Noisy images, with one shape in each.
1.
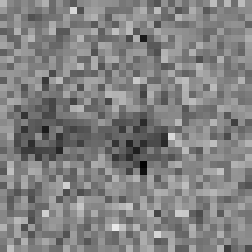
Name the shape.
dumbbell
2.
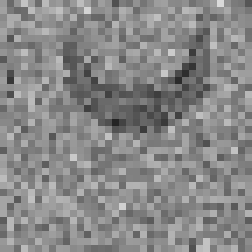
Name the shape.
crescent
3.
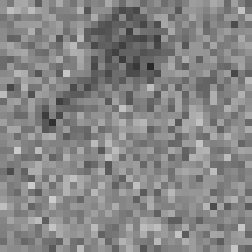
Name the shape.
lollipop
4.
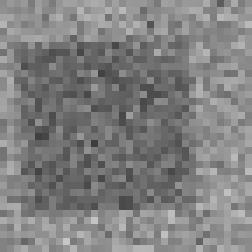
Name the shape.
square
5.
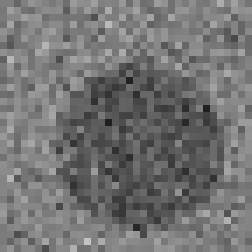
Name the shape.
disc
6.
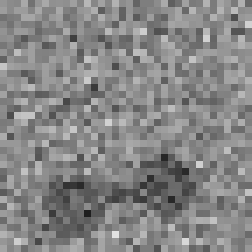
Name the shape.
dumbbell
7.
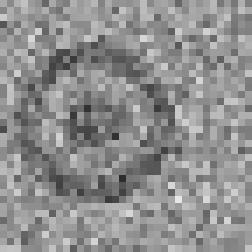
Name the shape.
bullseye
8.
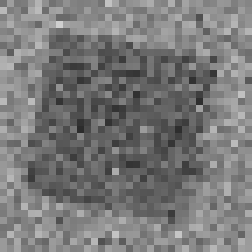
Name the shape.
square
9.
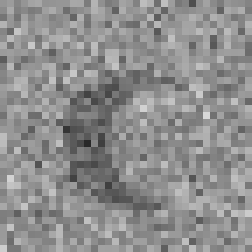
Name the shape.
crescent
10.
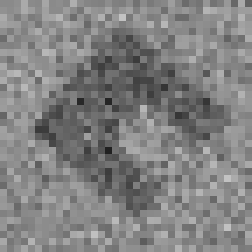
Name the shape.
square with a notch
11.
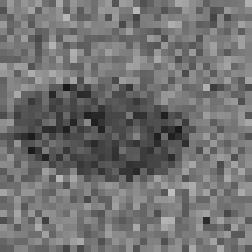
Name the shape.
ellipse
